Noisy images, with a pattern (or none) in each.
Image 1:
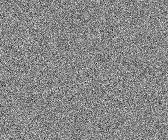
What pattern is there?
only noise
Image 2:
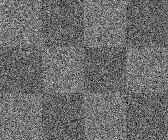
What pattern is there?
a checkerboard
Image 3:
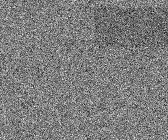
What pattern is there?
one block
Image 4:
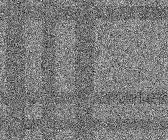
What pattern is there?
bands of rows crossing bands of columns
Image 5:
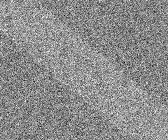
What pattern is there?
a diagonal band
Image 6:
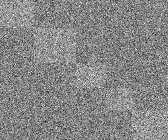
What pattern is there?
blocks along the diagonal
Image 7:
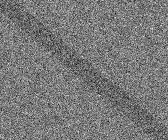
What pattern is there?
a diagonal band
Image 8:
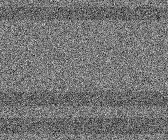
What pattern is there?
bands of rows
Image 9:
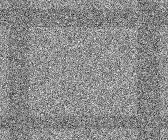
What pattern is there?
bands of rows crossing bands of columns
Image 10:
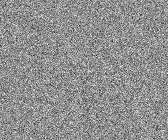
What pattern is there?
only noise
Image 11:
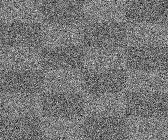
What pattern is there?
a checkerboard
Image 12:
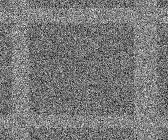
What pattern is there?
bands of rows crossing bands of columns
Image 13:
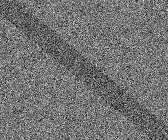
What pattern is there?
a diagonal band
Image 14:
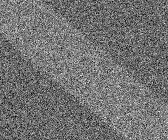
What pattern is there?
a diagonal band
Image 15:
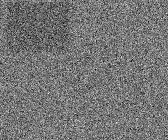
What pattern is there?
one block
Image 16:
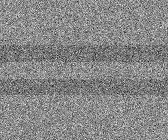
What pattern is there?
bands of rows
